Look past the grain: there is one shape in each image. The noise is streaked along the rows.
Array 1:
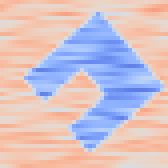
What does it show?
blue square with a notch
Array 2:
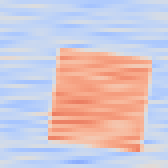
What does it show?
red square
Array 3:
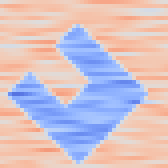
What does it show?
blue square with a notch
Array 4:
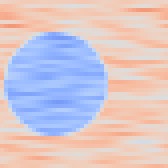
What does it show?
blue disc
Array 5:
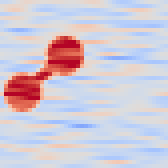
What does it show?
red dumbbell
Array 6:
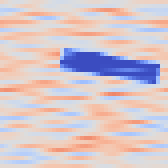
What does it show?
blue bar
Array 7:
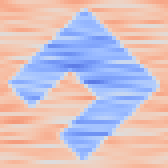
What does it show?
blue square with a notch
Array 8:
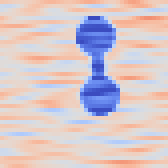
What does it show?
blue dumbbell
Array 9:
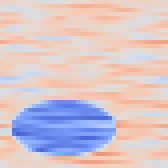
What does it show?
blue ellipse
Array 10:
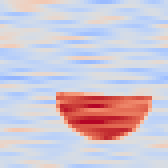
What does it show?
red half disc
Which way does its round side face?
down
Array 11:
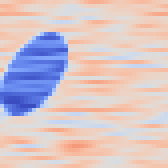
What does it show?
blue ellipse
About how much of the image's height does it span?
half
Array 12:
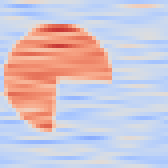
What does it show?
red disc with a wedge cut out
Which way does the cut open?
down and right
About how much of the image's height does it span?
two thirds
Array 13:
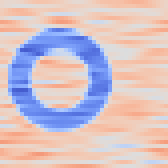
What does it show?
blue ring
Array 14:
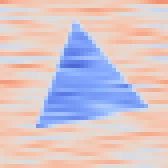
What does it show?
blue triangle
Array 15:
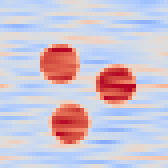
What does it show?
red three dots
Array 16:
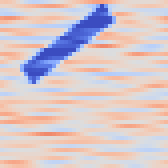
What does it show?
blue bar
